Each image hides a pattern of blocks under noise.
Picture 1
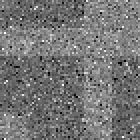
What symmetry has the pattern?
mirrored about the diagonal from the bottom left
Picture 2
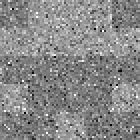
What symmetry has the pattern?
left and right mirror each other
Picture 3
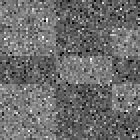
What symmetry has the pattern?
top and bottom mirror each other
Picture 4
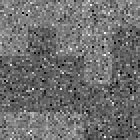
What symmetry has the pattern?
no symmetry
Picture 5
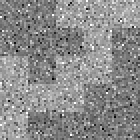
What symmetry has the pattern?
mirrored about the diagonal from the top left
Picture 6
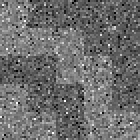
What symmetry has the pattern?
mirrored about the diagonal from the bottom left
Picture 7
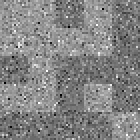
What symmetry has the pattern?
mirrored about the diagonal from the top left
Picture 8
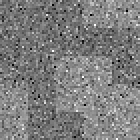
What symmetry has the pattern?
mirrored about the diagonal from the top left
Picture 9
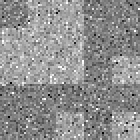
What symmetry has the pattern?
mirrored about the diagonal from the top left
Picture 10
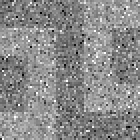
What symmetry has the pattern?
the same after a half turn
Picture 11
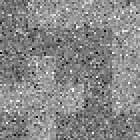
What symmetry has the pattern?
mirrored about the diagonal from the bottom left
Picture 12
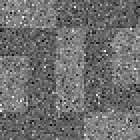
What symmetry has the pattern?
the same after a half turn
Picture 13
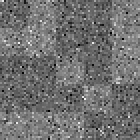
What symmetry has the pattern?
mirrored about the diagonal from the top left
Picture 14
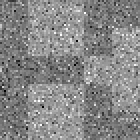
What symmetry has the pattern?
top and bottom mirror each other
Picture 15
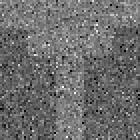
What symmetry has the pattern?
left and right mirror each other
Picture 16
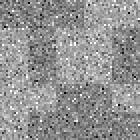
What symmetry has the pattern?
no symmetry
